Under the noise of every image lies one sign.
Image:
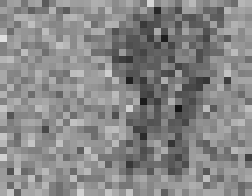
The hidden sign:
pilcrow
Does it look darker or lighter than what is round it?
darker
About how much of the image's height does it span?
nearly all
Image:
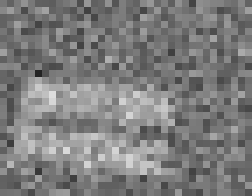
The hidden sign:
equals sign
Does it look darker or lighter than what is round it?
lighter
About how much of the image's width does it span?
two thirds
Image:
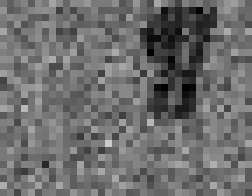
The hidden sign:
pilcrow
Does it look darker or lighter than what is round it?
darker
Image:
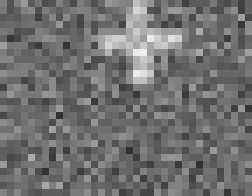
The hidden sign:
plus sign
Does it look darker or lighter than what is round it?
lighter
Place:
top middle
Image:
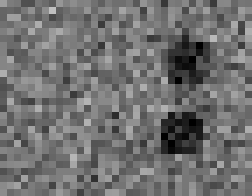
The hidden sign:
colon
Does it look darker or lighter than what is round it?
darker
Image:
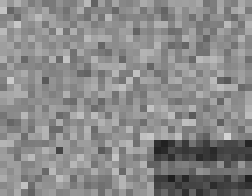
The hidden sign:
equals sign
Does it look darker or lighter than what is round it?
darker
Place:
bottom right
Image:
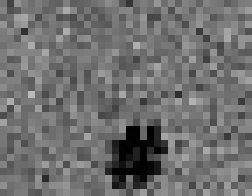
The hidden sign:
hash sign
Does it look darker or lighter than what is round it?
darker
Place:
bottom middle
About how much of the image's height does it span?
a third
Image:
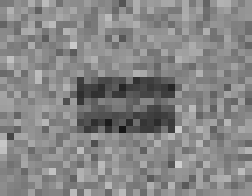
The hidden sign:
equals sign
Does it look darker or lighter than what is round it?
darker
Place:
centre
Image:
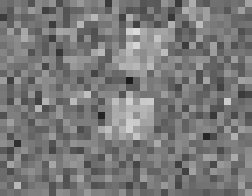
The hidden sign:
colon
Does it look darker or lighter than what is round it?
lighter
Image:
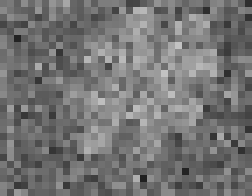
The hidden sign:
hash sign
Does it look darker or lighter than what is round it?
lighter
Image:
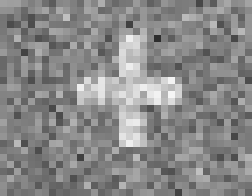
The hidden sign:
plus sign
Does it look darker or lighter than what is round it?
lighter
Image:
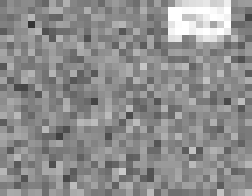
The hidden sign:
approximately sign
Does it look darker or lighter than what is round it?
lighter
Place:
top right
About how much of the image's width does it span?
a quarter
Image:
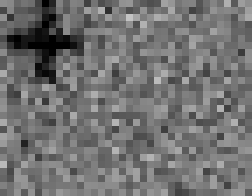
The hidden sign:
plus sign
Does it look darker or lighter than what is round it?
darker
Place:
top left
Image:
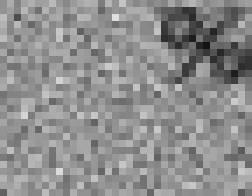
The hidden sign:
percent sign
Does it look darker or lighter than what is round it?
darker
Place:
top right
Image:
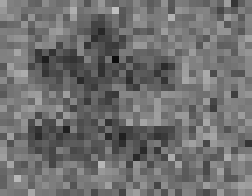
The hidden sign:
plus-minus sign
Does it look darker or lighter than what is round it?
darker
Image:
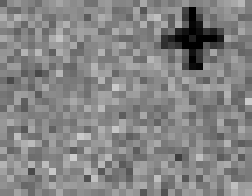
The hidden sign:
plus sign
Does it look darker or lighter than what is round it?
darker
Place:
top right
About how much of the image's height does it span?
a third
